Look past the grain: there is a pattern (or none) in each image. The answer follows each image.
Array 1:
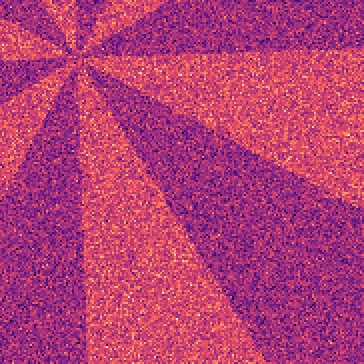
spokes from one point
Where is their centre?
top left
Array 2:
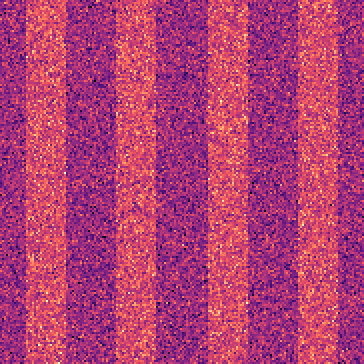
vertical stripes
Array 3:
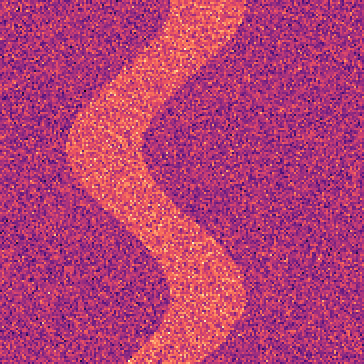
a wavy band
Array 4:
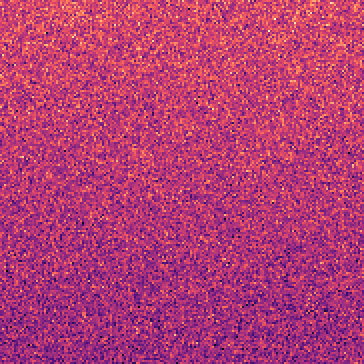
a smooth slope
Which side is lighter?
top
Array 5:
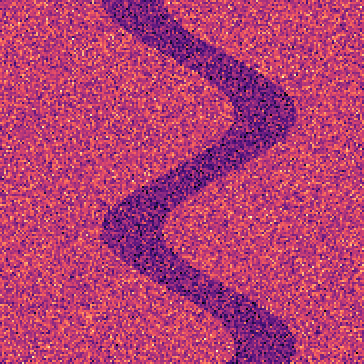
a wavy band
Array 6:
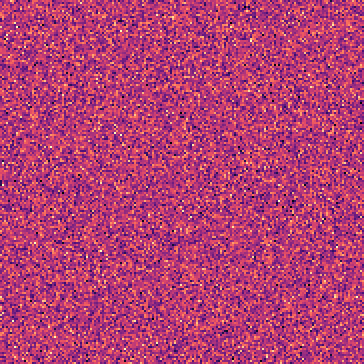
only noise
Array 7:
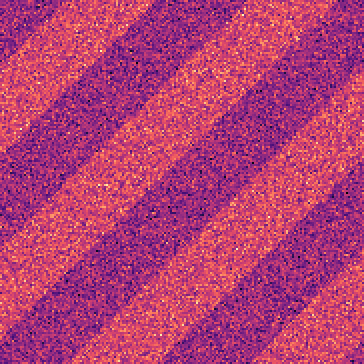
diagonal stripes
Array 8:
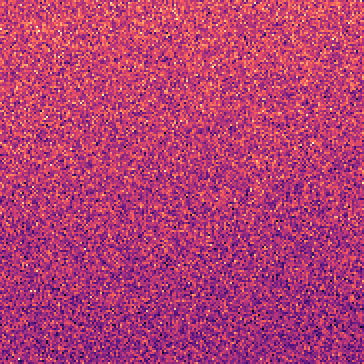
a smooth slope
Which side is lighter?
top
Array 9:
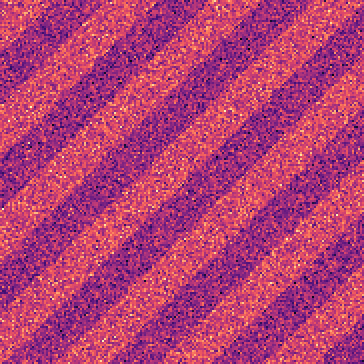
diagonal stripes
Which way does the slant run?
bottom left to top right
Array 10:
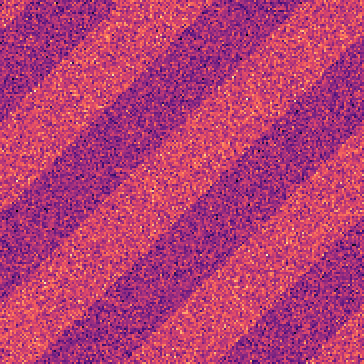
diagonal stripes
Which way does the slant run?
bottom left to top right
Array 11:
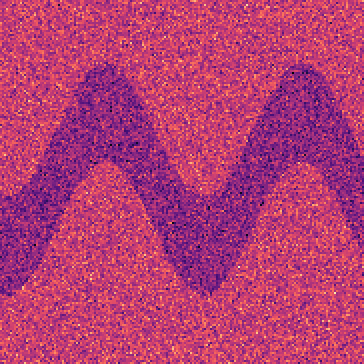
a wavy band
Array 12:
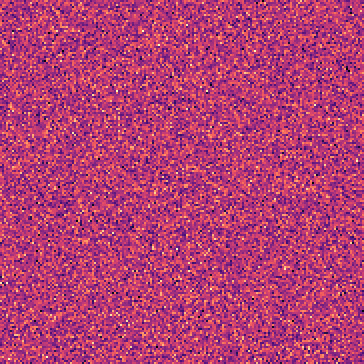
only noise
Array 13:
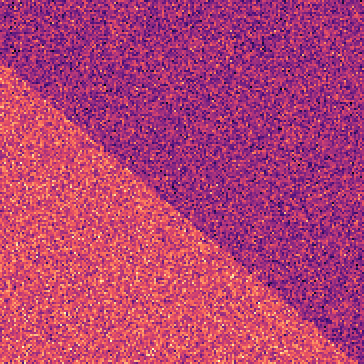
a sharp edge
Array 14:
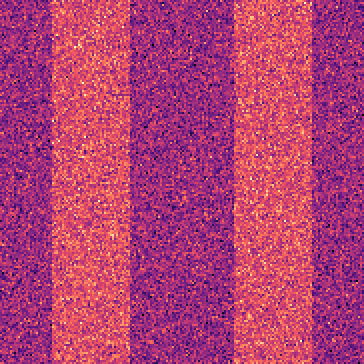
vertical stripes
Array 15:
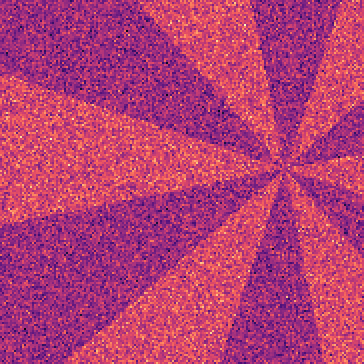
spokes from one point
